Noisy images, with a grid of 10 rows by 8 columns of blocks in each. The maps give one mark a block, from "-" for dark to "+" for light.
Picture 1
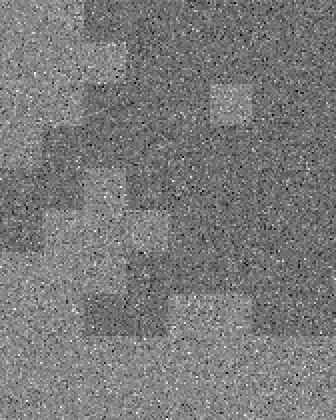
++------
+++-----
++---+--
+-------
--+-----
-+++----
+++-----
++--++--
++++++++
++++++++
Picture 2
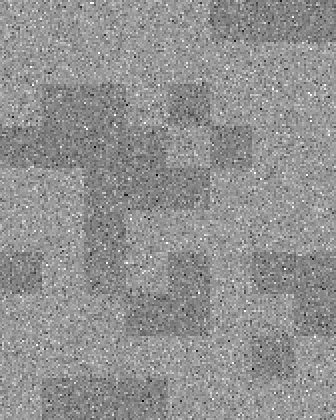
+++++---
++++++++
+--+-+++
----+-++
++---+++
++-+++++
-+-+-+--
+++--++-
++++++-+
+---++++
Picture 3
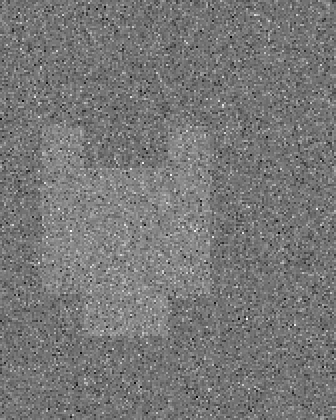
--------
--------
--------
-+--+---
-++++---
-++++---
-++++---
--++----
--------
--------
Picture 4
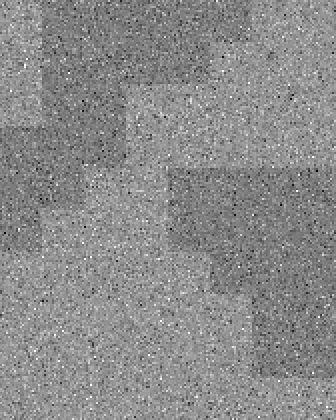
+-----++
+----+++
+--+++++
---+++++
--++----
-+++----
+++++---
++++++--
++++++--
++++++++
